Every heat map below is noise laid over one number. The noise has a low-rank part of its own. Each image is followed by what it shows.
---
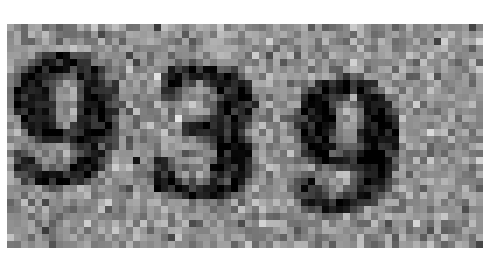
939
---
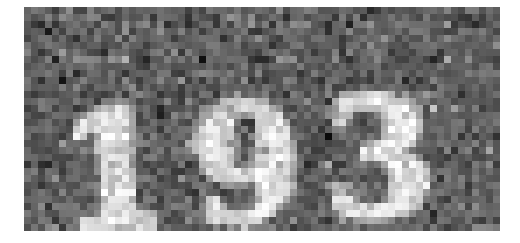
193
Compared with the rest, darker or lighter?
lighter
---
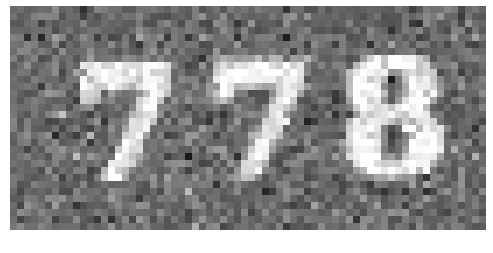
778
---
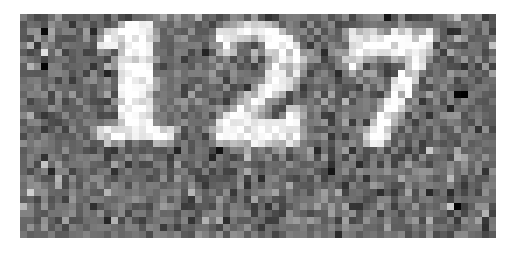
127
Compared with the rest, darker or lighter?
lighter
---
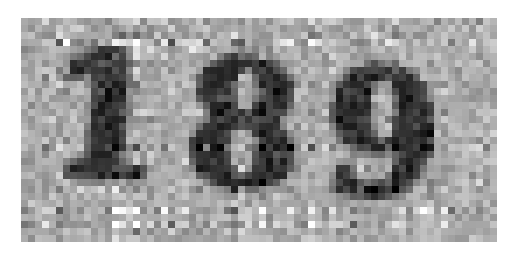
189
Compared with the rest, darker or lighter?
darker
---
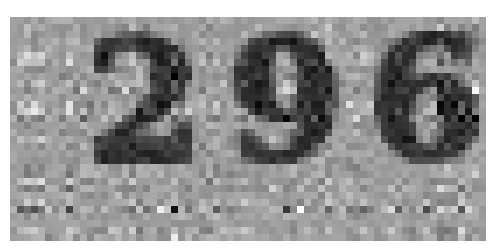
296
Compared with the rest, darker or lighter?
darker
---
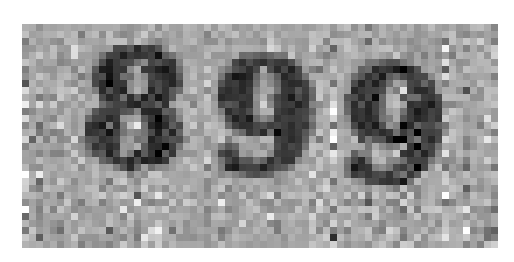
899
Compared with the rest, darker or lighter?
darker
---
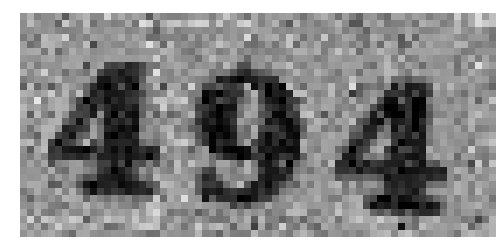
494
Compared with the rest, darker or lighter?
darker
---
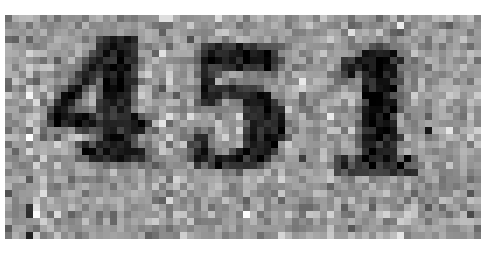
451
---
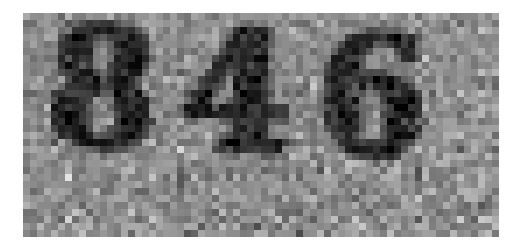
846
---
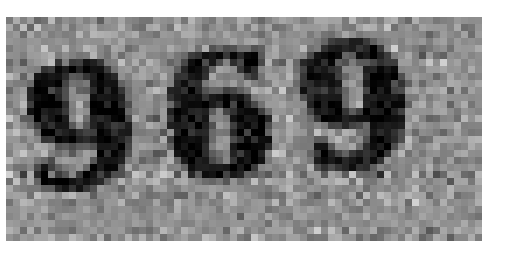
969
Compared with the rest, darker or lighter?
darker
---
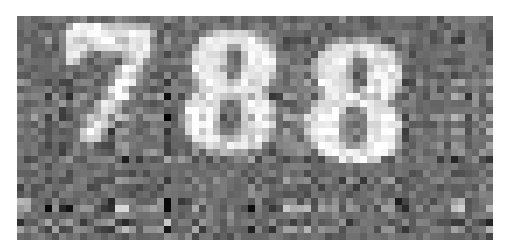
788
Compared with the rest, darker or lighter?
lighter
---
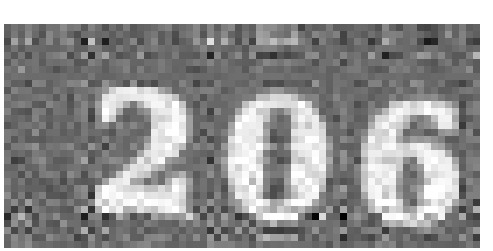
206
